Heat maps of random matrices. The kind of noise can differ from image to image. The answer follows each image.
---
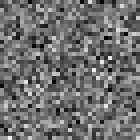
independent entries
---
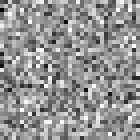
independent entries
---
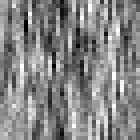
streaked along the columns
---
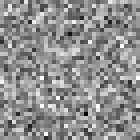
independent entries
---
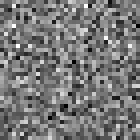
independent entries
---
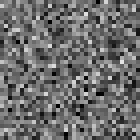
independent entries
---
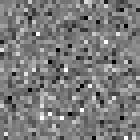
heavy tails
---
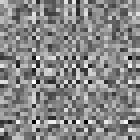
low rank plus noise
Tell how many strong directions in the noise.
one
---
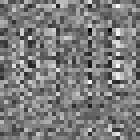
low rank plus noise
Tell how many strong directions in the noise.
one
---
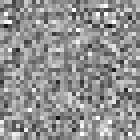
low rank plus noise
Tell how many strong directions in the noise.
five to eight
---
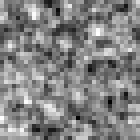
blotchy
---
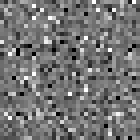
heavy tails
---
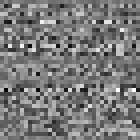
rows of uneven size
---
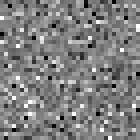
heavy tails
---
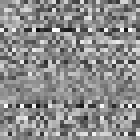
rows of uneven size
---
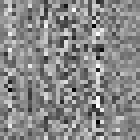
columns of uneven size
